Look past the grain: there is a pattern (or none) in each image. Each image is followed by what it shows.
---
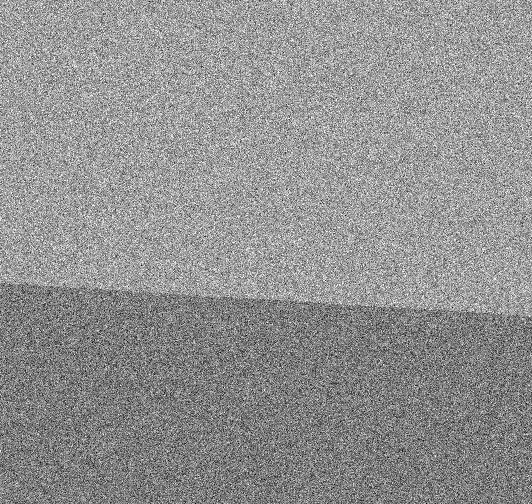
a sharp edge
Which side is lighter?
top
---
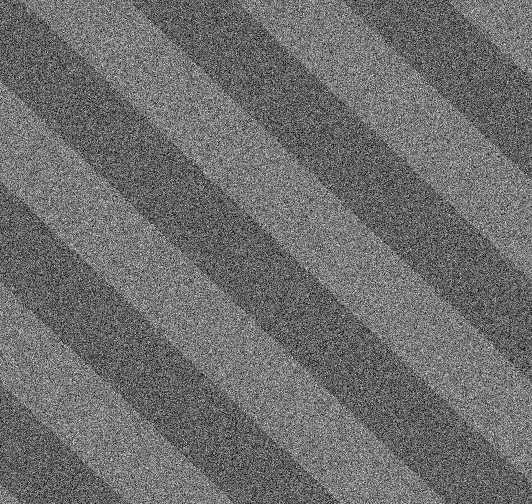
diagonal stripes
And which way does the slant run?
top left to bottom right
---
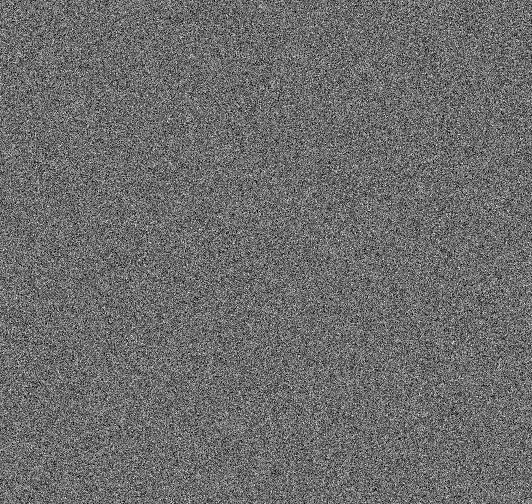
only noise
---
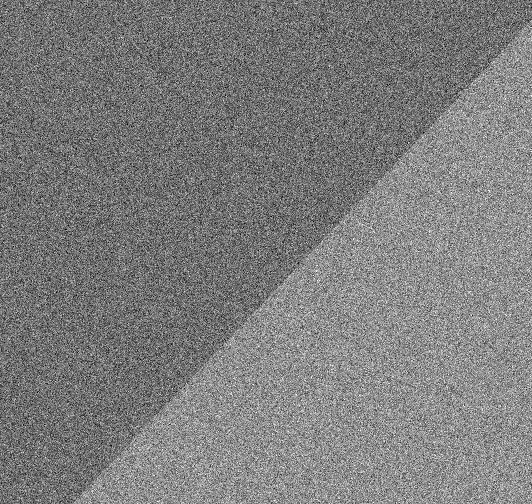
a sharp edge
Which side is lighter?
bottom right
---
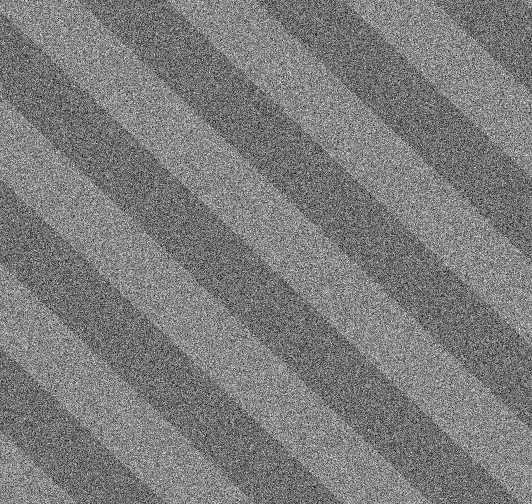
diagonal stripes
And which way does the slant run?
top left to bottom right
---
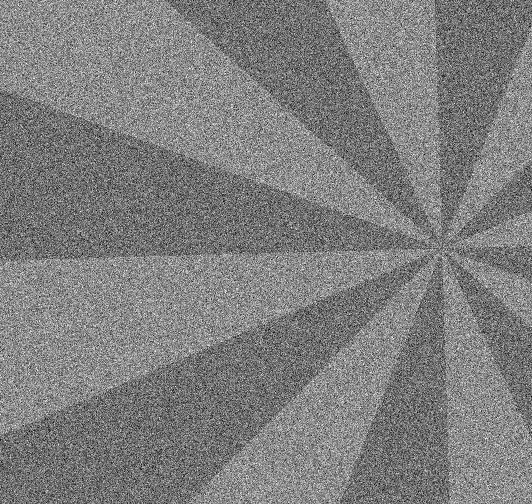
spokes from one point
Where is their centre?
middle right
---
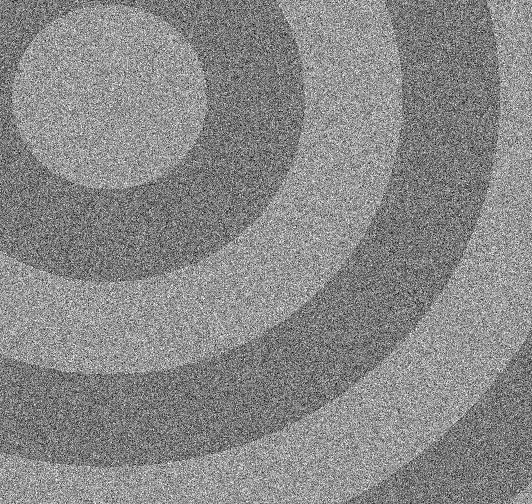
rings round one point
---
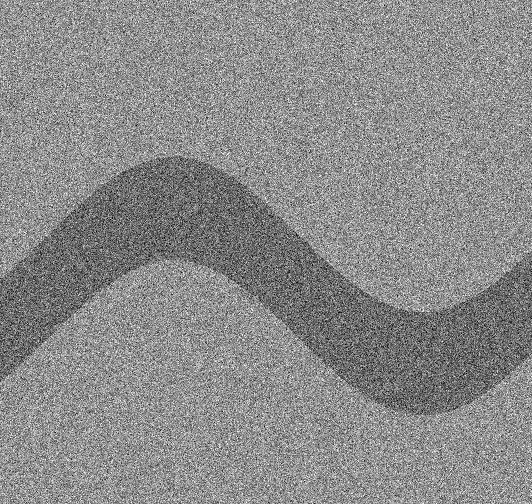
a wavy band
